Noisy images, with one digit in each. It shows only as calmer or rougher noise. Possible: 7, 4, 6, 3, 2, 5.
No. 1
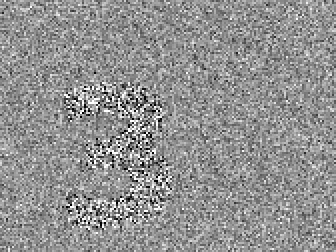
3
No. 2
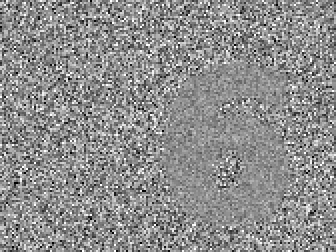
6
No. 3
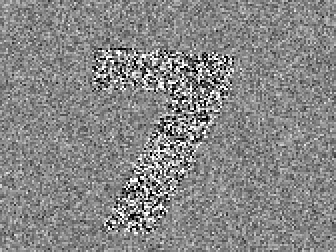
7
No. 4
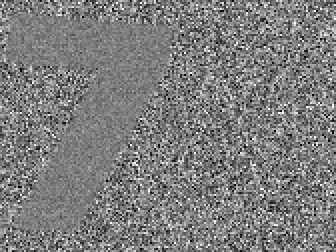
7
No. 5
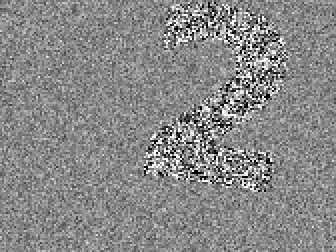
2
